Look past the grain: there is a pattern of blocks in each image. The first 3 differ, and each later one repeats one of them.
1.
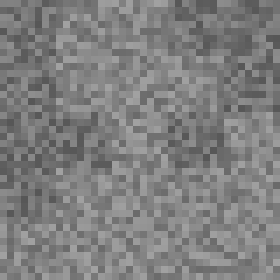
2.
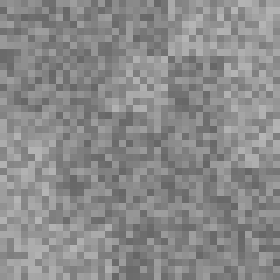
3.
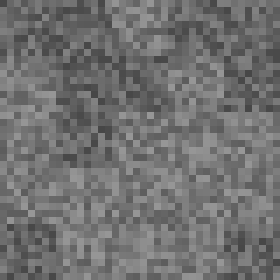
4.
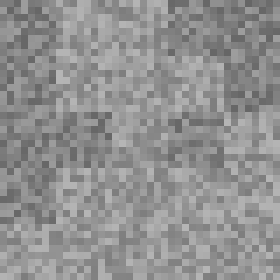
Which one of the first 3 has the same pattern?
1
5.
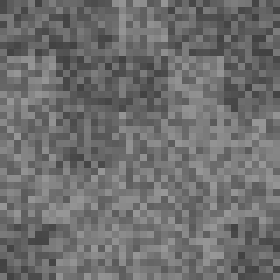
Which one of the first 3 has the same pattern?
3
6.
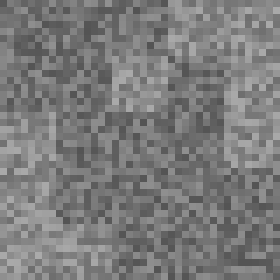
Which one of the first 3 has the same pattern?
2
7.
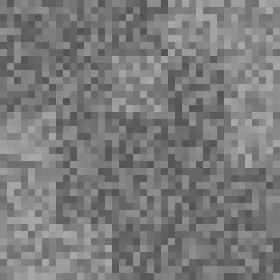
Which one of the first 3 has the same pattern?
2
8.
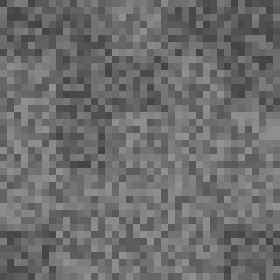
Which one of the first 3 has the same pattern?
3
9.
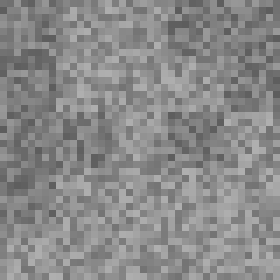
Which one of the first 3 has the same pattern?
1
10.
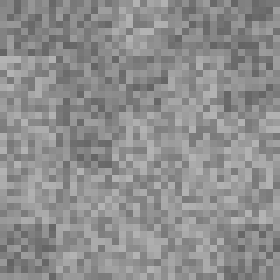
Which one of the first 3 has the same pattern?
3
